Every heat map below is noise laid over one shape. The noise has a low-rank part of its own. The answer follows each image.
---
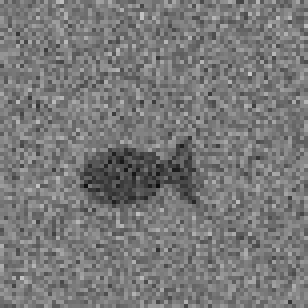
fish
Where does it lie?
centre
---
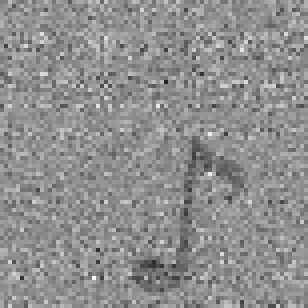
musical note
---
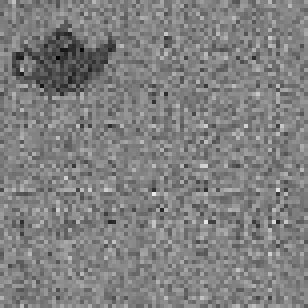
teapot
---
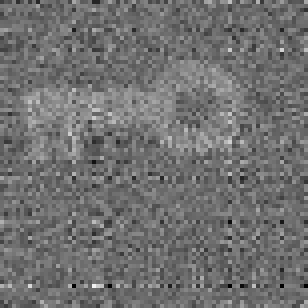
key
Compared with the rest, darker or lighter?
lighter
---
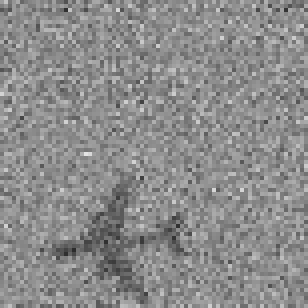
airplane
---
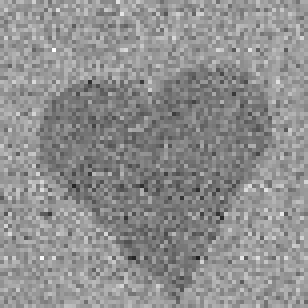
heart
